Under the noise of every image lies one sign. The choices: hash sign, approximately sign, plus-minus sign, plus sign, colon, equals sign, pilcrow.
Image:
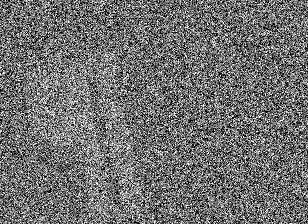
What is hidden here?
light pilcrow
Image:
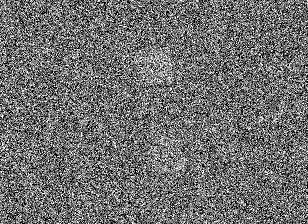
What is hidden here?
light colon
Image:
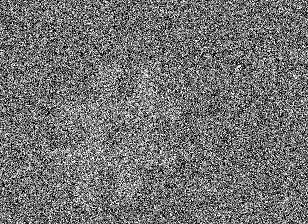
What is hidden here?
light hash sign
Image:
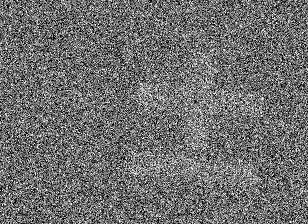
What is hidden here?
light plus-minus sign
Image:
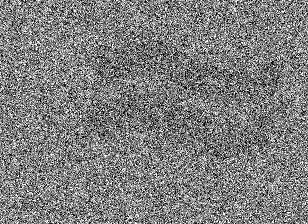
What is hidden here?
dark approximately sign
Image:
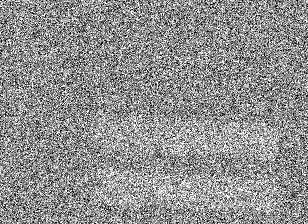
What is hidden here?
light equals sign
